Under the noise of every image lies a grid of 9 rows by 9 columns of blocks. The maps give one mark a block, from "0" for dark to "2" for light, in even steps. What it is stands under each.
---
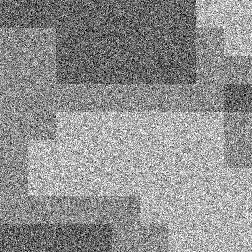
0 0 0 0 0 0 0 2 2
1 1 0 0 0 0 0 1 2
1 1 0 0 0 0 0 1 1
1 1 1 1 1 1 1 1 0
1 1 2 2 2 2 2 2 1
1 2 2 2 2 2 2 2 1
1 2 2 2 2 2 2 2 2
1 1 1 1 1 2 2 2 2
0 0 0 0 1 1 2 2 2
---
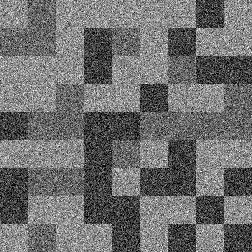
2 1 2 2 2 2 2 0 2
1 1 2 0 1 2 0 2 2
2 2 2 0 2 2 1 0 0
2 2 1 2 2 0 2 2 1
0 1 1 0 0 1 1 1 1
2 2 2 0 1 2 0 2 2
0 1 1 0 2 0 0 2 0
0 2 2 0 0 2 2 0 2
2 1 2 2 0 2 0 2 0
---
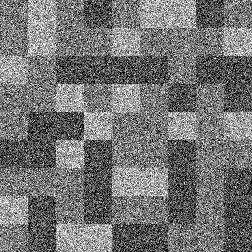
1 2 1 0 1 2 2 0 1
1 2 1 1 2 1 1 1 2
2 1 0 0 0 0 1 0 0
1 1 2 1 2 1 0 1 0
1 0 0 2 1 1 2 1 2
0 0 2 0 1 1 0 1 1
1 1 1 0 2 2 0 1 0
2 0 1 0 1 1 0 1 0
1 0 2 2 0 0 1 1 0
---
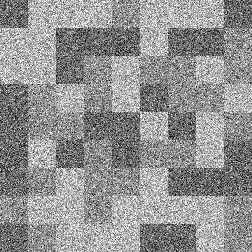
0 2 2 2 1 2 2 2 0
2 2 0 0 0 2 0 0 1
2 2 0 1 2 1 1 2 1
0 1 2 1 2 0 1 1 2
0 1 1 0 0 2 0 2 1
0 2 0 1 0 1 1 2 0
0 1 2 1 1 2 0 0 0
1 2 2 1 2 2 2 2 1
0 1 2 2 2 0 0 2 1
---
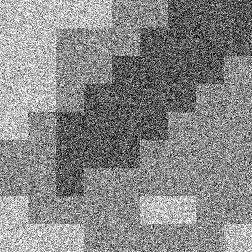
2 2 2 2 1 1 0 0 0
2 2 1 1 1 0 0 0 0
2 2 1 1 0 0 0 0 1
2 2 1 0 0 0 0 1 1
2 1 0 0 0 0 1 1 1
1 1 0 0 0 1 1 1 1
1 1 0 1 1 1 1 1 1
2 1 1 1 1 2 2 1 1
2 2 2 1 1 1 1 1 2
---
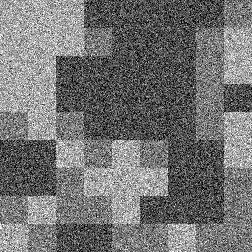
2 2 2 0 0 0 0 0 1
2 2 2 1 0 0 0 1 2
2 2 0 0 0 0 0 1 2
2 2 0 0 0 0 0 1 0
1 2 1 0 0 0 0 1 2
0 0 2 1 2 1 0 0 2
0 0 1 2 2 2 0 0 1
1 2 1 1 2 0 0 0 1
2 1 0 0 1 1 2 1 1
